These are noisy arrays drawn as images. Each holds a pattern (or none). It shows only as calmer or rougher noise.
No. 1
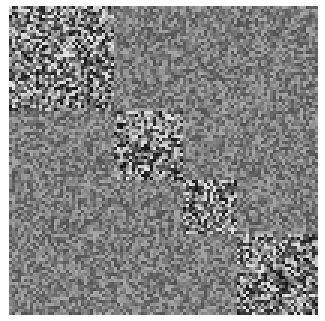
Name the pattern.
blocks along the diagonal
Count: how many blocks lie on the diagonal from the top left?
4
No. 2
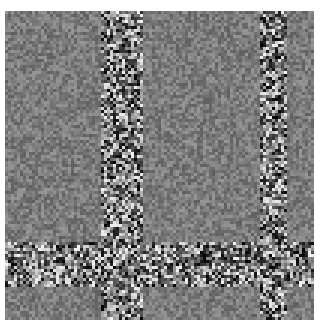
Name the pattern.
bands of rows crossing bands of columns
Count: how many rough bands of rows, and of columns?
1 and 2
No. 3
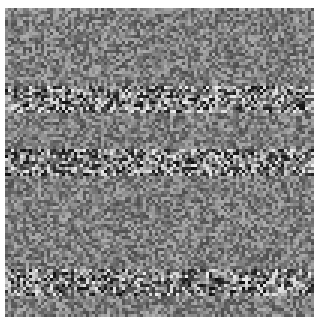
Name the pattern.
bands of rows
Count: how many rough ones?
3
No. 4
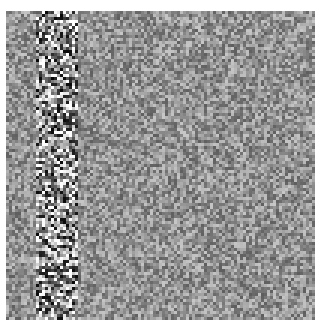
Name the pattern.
one band of columns
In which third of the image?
left
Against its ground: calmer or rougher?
rougher
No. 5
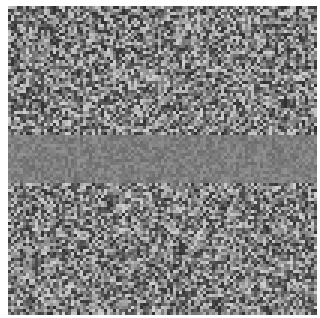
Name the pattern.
one band of rows
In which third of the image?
middle
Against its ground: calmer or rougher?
calmer
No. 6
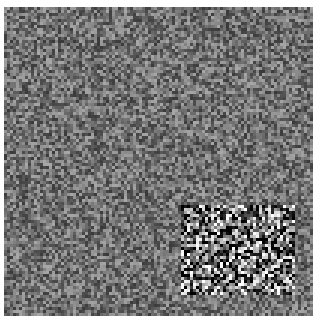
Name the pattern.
one block
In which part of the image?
bottom right
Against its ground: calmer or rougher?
rougher
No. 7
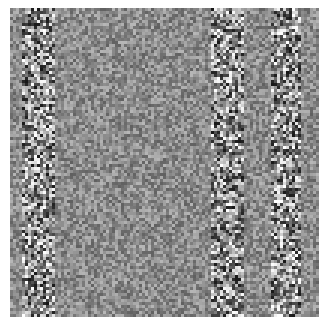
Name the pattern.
bands of columns
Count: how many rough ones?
3
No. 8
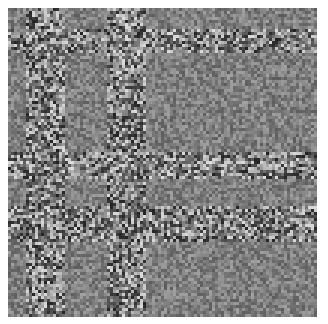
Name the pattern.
bands of rows crossing bands of columns
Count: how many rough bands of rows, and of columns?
3 and 2
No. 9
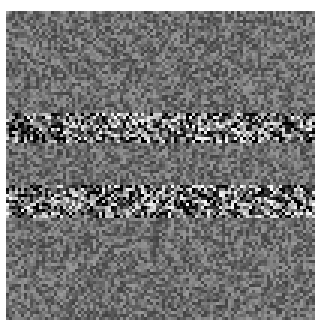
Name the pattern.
bands of rows
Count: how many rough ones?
2
